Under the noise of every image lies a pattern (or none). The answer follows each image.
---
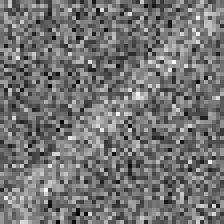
a diagonal band
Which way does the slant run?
bottom left to top right
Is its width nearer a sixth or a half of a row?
a sixth
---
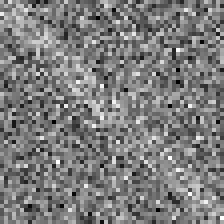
a diagonal band
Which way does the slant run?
top left to bottom right
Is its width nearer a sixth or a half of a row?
a sixth
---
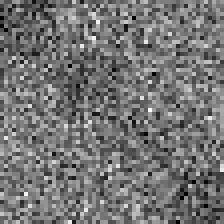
blocks along the diagonal
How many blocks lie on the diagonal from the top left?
4
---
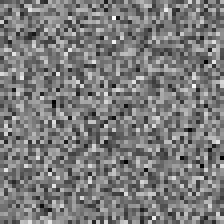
only noise
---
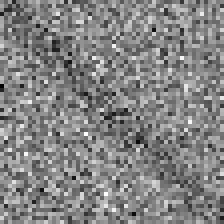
a diagonal band
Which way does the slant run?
top left to bottom right
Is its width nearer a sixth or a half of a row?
a sixth
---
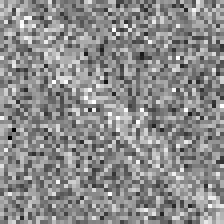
a diagonal band
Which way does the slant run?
top left to bottom right
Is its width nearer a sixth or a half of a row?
a sixth
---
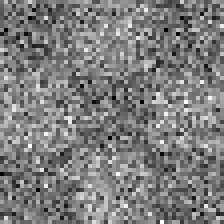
a checkerboard
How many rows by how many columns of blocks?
3 by 3
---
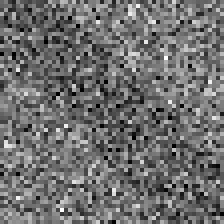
a diagonal band
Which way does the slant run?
top left to bottom right
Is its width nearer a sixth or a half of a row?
a half
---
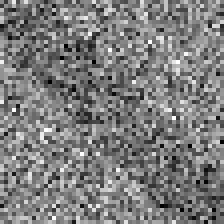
a diagonal band
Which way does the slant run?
top left to bottom right
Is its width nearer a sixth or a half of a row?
a half
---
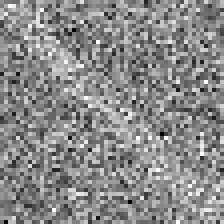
a diagonal band
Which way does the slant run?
top left to bottom right
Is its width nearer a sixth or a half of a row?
a sixth
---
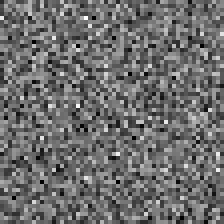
only noise
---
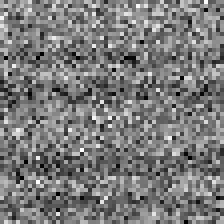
bands of rows
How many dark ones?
4
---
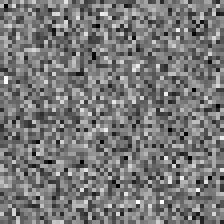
only noise
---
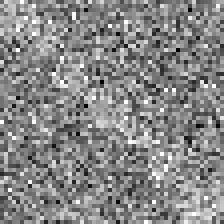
blocks along the diagonal
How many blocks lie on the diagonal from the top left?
7
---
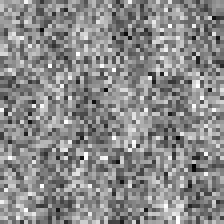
a checkerboard
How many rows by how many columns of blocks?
3 by 6
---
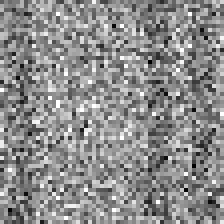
bands of columns
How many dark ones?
3
